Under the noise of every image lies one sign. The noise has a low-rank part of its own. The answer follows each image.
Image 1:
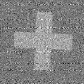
light plus sign
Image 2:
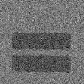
dark equals sign
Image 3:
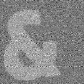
light ampersand
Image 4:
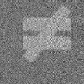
light not-equal sign
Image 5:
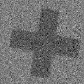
dark plus sign
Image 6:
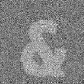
light ampersand
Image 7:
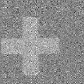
light plus sign
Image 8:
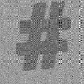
dark hash sign
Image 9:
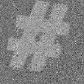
light hash sign
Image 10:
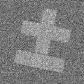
light plus-minus sign
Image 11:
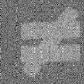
light not-equal sign
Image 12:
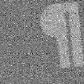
light pilcrow
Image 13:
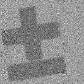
dark plus-minus sign
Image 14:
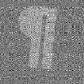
light pilcrow
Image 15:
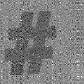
dark hash sign
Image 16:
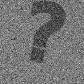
dark question mark
